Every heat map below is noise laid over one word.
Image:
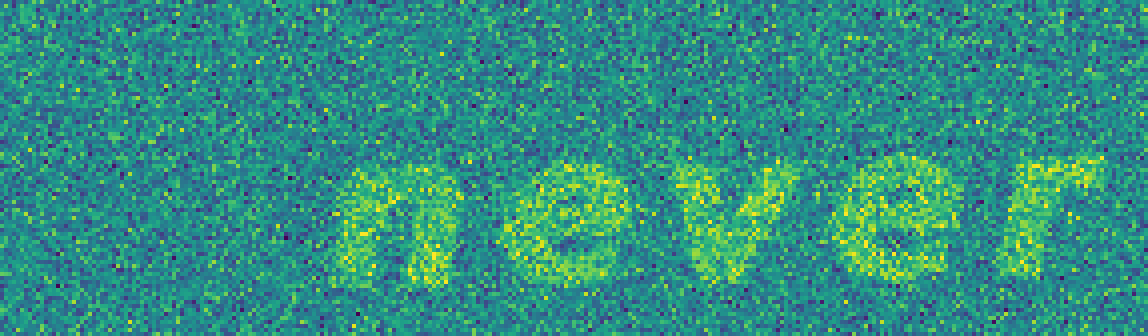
never
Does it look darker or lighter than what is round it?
lighter
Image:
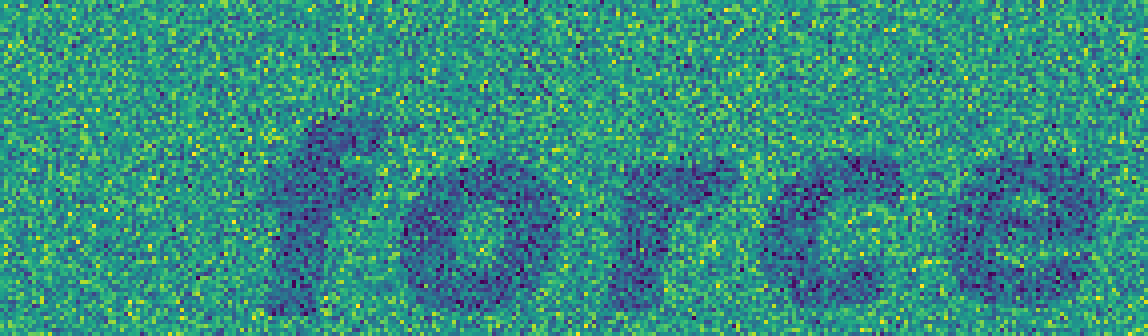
force
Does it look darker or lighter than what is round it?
darker
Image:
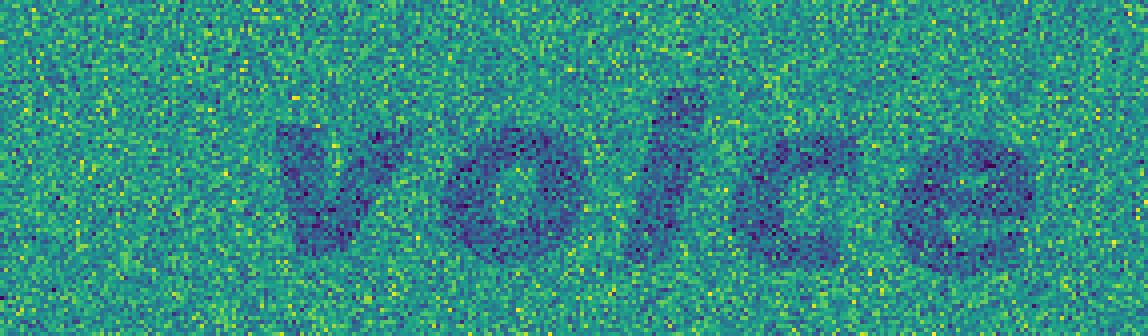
voice
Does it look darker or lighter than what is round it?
darker
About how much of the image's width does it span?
two thirds
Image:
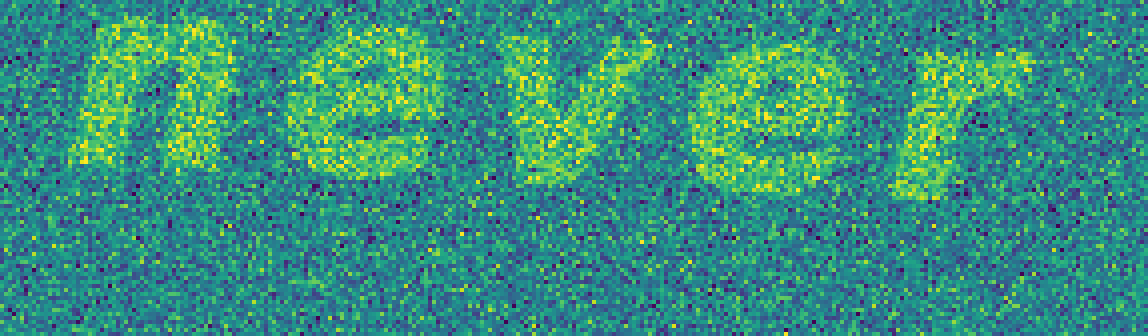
never
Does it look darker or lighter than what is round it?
lighter
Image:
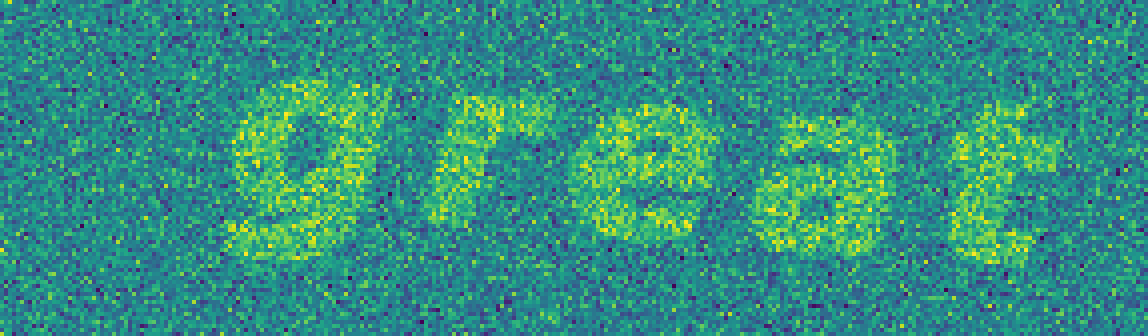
great
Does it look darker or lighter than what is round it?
lighter
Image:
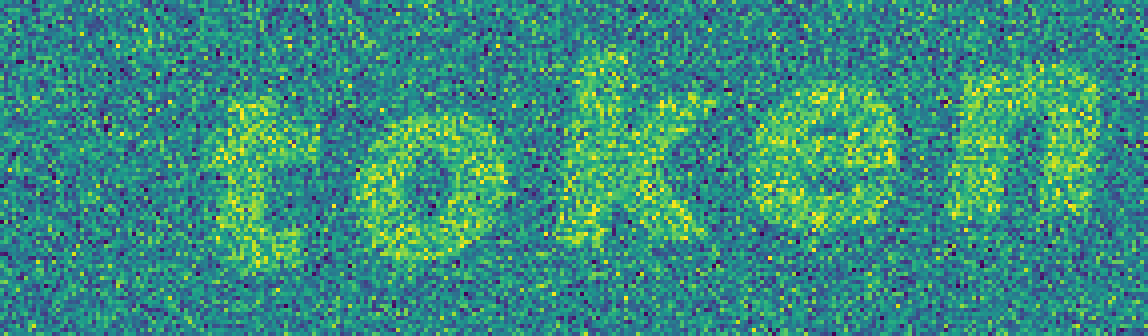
token
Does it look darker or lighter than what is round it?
lighter
